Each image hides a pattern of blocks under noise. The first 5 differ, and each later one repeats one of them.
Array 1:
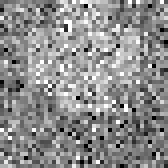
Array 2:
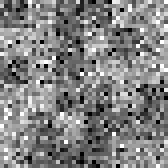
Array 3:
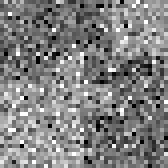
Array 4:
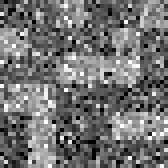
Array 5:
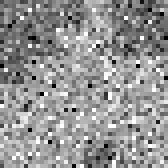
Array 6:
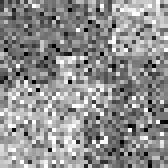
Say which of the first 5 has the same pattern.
3
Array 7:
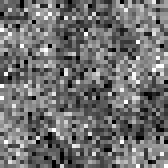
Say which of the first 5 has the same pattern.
2
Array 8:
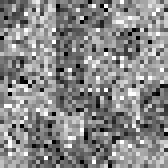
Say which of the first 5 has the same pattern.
2
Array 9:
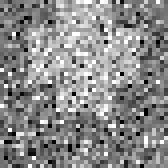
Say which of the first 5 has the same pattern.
1
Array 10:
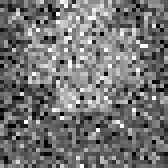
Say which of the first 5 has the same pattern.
1
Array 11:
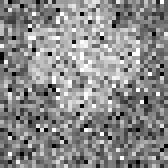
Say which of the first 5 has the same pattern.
1
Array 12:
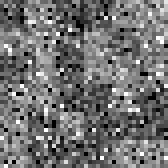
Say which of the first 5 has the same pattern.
2
